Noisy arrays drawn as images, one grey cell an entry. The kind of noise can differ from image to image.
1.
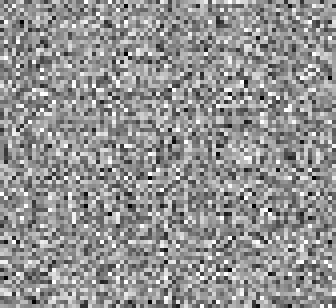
low rank plus noise
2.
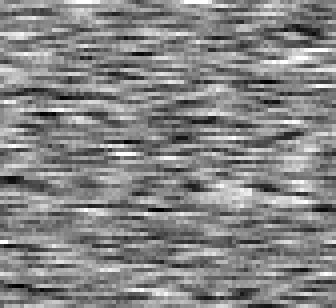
streaked along the rows
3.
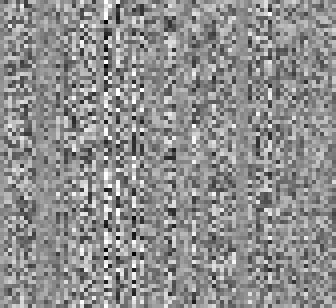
columns of uneven size
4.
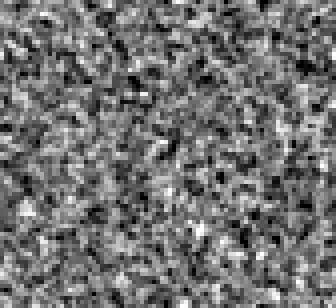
blotchy
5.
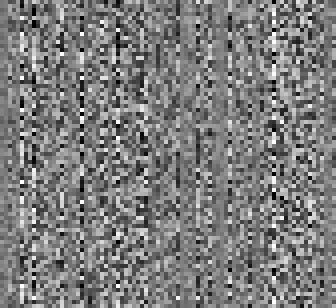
columns of uneven size
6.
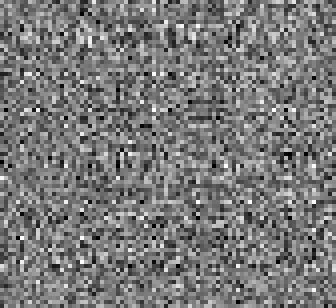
low rank plus noise
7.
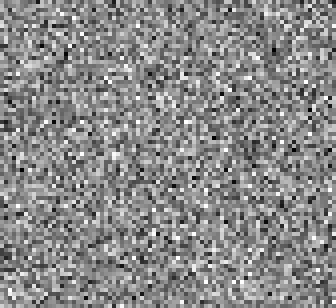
independent entries
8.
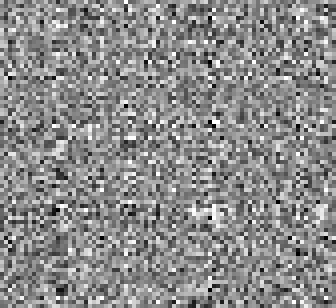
low rank plus noise
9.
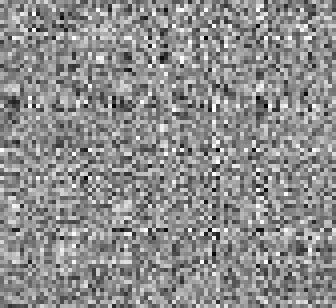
low rank plus noise
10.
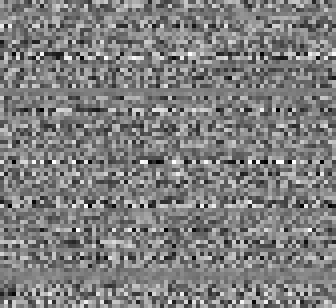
rows of uneven size
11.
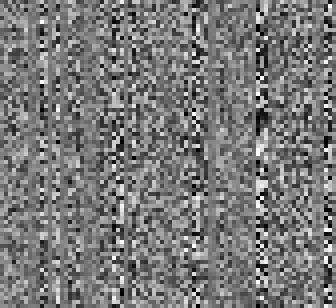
columns of uneven size
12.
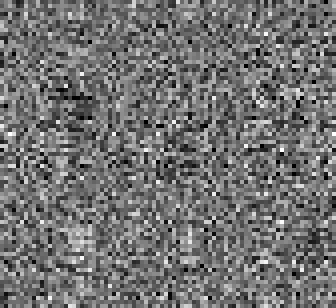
low rank plus noise
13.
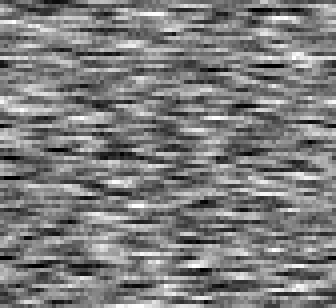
streaked along the rows
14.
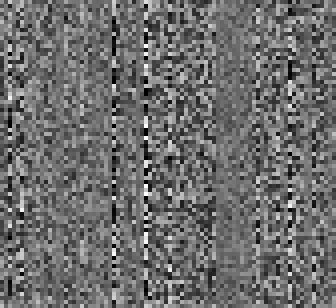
columns of uneven size
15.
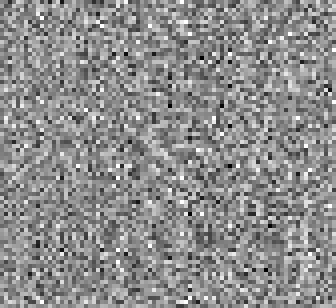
low rank plus noise
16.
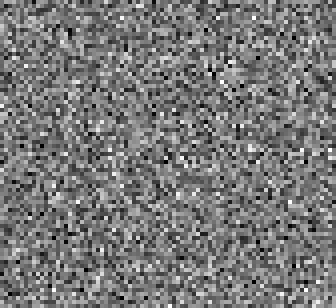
independent entries
